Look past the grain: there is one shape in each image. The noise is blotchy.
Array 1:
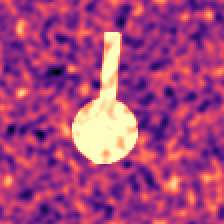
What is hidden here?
light lollipop
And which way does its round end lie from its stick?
down
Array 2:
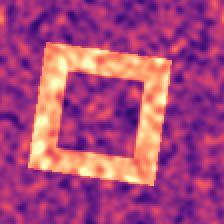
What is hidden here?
light square frame
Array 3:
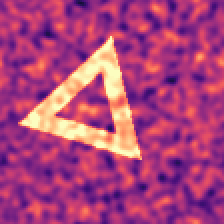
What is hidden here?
light triangle frame
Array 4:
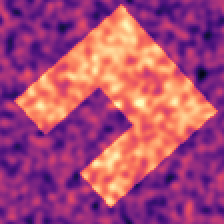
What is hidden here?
light square with a notch
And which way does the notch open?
down and left
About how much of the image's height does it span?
nearly all
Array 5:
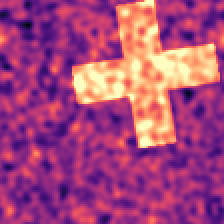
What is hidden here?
light cross
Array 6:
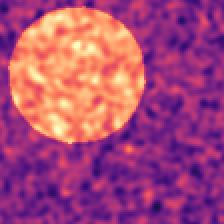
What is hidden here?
light disc
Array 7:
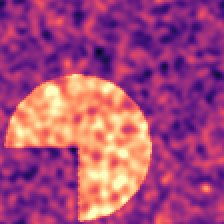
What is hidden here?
light disc with a wedge cut out
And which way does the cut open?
down and left
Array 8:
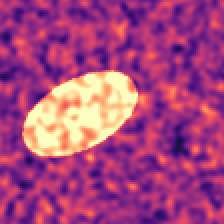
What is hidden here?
light ellipse
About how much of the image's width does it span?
half
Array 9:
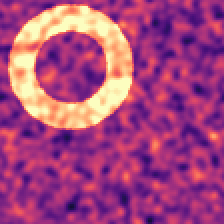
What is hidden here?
light ring
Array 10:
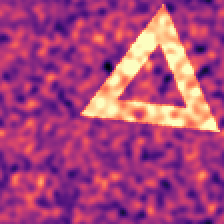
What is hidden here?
light triangle frame
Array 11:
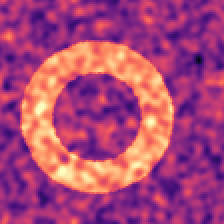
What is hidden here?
light ring
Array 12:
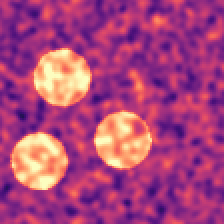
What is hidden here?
light three dots
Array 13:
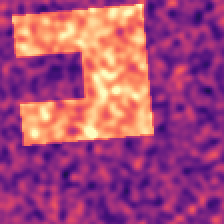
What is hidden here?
light square with a notch
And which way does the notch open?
left
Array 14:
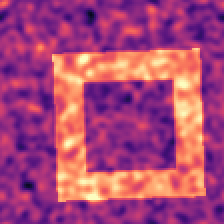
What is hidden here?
light square frame
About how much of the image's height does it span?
two thirds
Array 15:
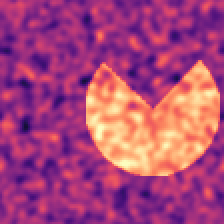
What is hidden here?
light disc with a wedge cut out
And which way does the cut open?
up
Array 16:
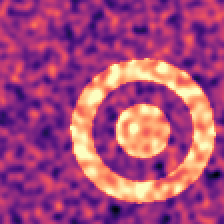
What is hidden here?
light bullseye
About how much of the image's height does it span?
two thirds
